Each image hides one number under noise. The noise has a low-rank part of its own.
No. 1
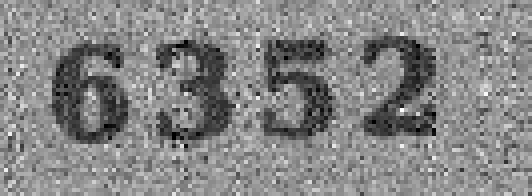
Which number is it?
6352
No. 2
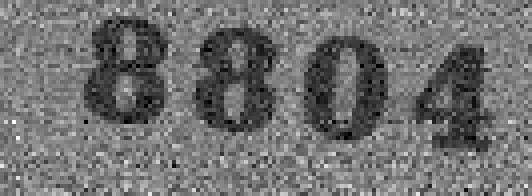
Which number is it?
8804
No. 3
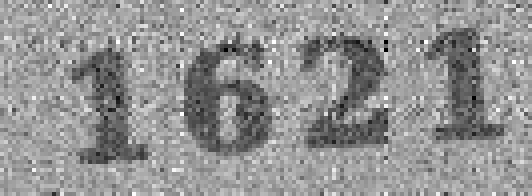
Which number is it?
1621
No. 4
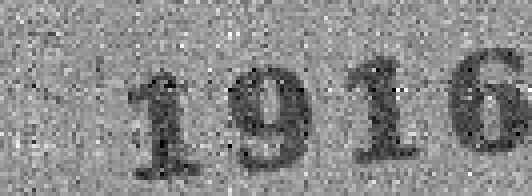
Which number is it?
1916
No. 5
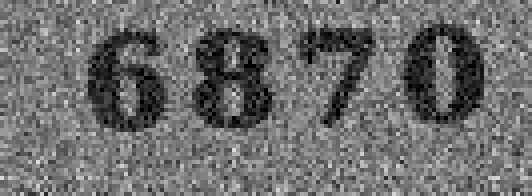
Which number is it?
6870
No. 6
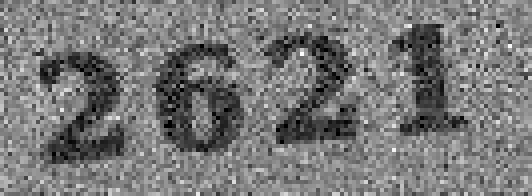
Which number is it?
2621
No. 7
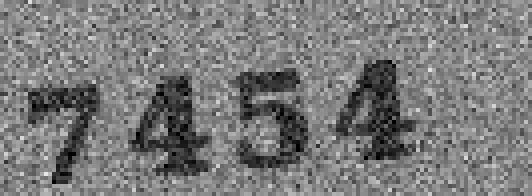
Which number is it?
7454
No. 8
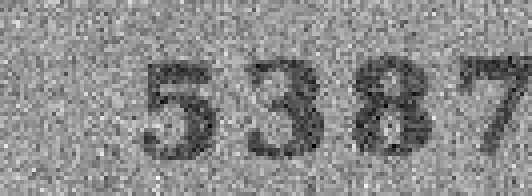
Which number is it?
5387
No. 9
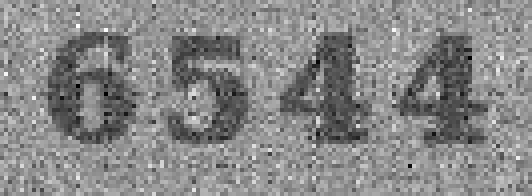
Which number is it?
6544
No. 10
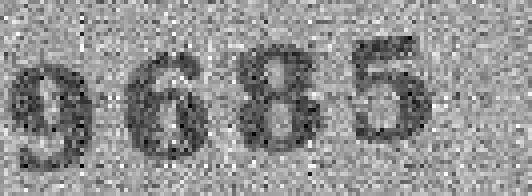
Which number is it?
9685
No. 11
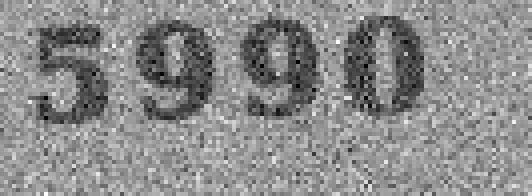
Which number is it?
5990
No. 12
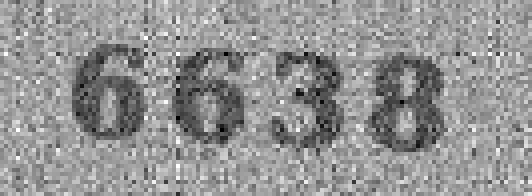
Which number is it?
6638
